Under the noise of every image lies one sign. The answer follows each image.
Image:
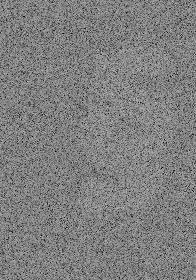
section sign
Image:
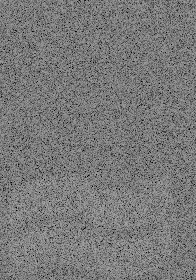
approximately sign
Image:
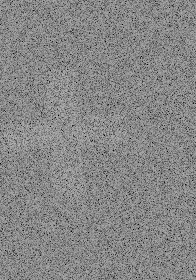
plus sign
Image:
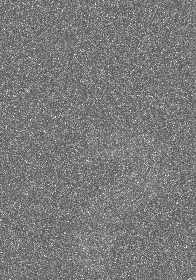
question mark
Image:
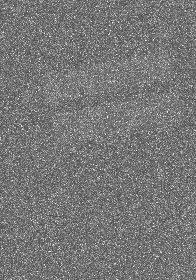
equals sign
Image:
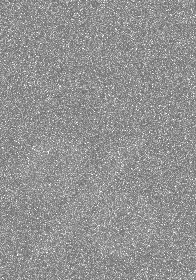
percent sign
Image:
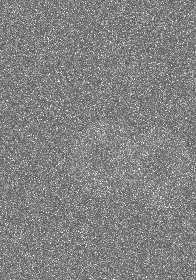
infinity sign
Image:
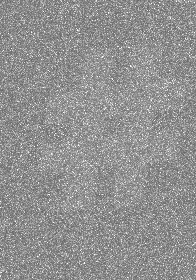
hash sign
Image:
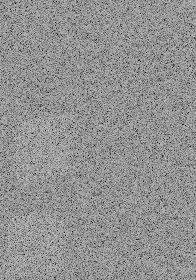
colon
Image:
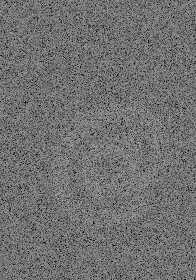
at sign
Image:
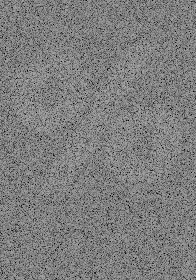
percent sign
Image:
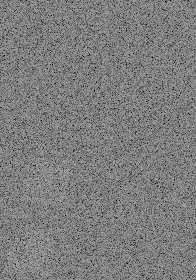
colon
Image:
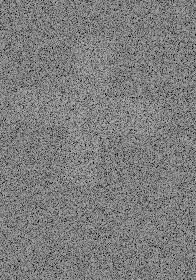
plus sign
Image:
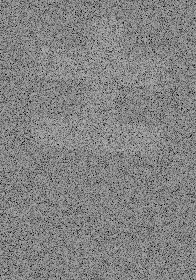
plus-minus sign
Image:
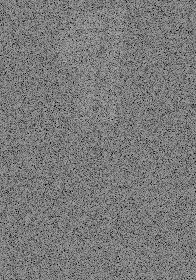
pilcrow
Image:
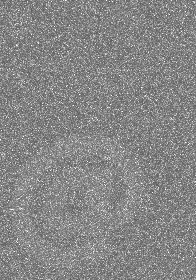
at sign
